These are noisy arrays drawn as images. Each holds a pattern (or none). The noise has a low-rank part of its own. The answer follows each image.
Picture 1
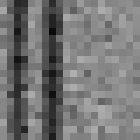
bands of columns
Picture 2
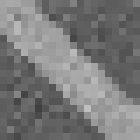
a diagonal band
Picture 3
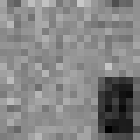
one block
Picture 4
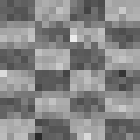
a checkerboard
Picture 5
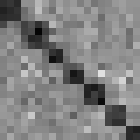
blocks along the diagonal
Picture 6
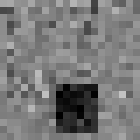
one block
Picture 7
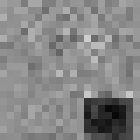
one block
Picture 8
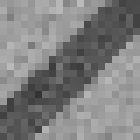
a diagonal band
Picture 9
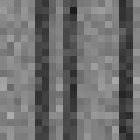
bands of columns
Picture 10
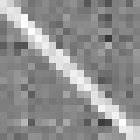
a diagonal band
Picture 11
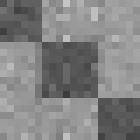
blocks along the diagonal
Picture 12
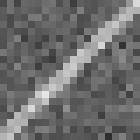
a diagonal band
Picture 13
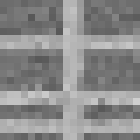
bands of rows crossing bands of columns
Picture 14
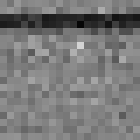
one band of rows
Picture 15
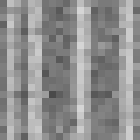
bands of columns
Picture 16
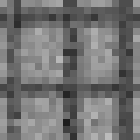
bands of rows crossing bands of columns
